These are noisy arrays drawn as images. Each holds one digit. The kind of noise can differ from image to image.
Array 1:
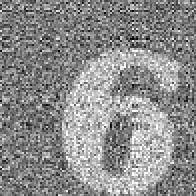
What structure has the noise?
low rank plus noise
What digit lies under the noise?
6
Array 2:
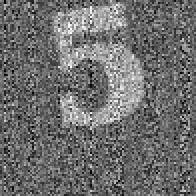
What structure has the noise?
columns of uneven size
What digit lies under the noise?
5
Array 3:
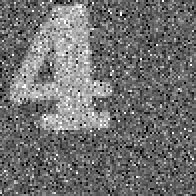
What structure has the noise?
heavy tails
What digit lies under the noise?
4
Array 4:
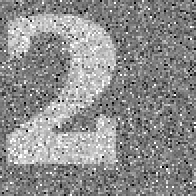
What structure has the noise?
heavy tails
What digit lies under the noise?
2
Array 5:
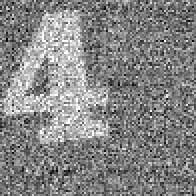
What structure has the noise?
low rank plus noise
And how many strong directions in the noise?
three or four
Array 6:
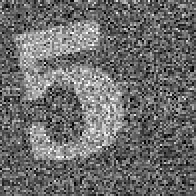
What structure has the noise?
low rank plus noise
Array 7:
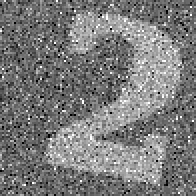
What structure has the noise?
heavy tails
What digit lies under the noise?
2
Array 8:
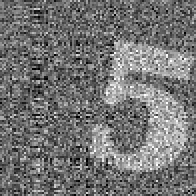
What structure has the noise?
low rank plus noise
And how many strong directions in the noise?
two
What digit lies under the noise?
5
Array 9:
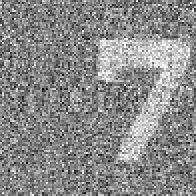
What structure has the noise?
low rank plus noise
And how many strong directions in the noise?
five to eight
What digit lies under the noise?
7
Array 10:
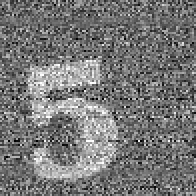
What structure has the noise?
rows of uneven size
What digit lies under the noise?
5
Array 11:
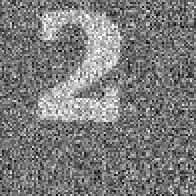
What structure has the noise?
low rank plus noise
